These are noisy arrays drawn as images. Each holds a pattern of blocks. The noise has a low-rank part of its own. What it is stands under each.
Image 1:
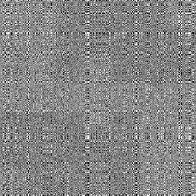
the same after a half turn
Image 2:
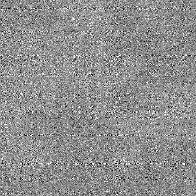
no symmetry
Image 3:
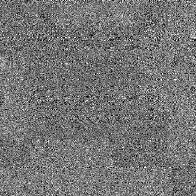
mirrored about the diagonal from the top left
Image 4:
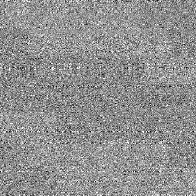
the same after a half turn
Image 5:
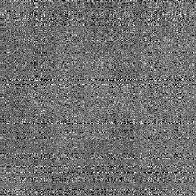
top and bottom mirror each other
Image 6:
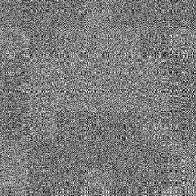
left and right mirror each other
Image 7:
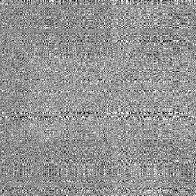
top and bottom mirror each other
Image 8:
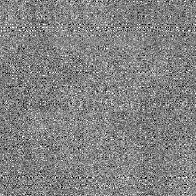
the same after a half turn
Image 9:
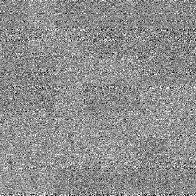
no symmetry
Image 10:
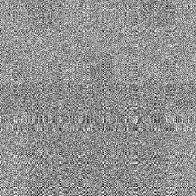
left and right mirror each other
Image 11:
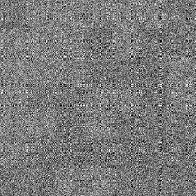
mirrored about the diagonal from the top left
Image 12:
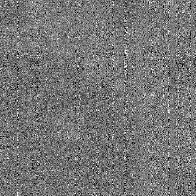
mirrored about the diagonal from the bottom left
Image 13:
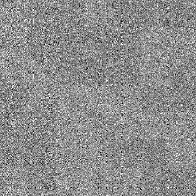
no symmetry
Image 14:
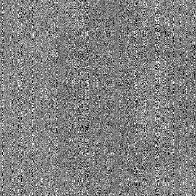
top and bottom mirror each other
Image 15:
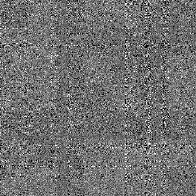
mirrored about the diagonal from the bottom left
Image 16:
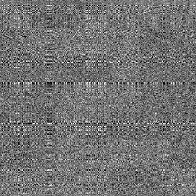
the same after a half turn
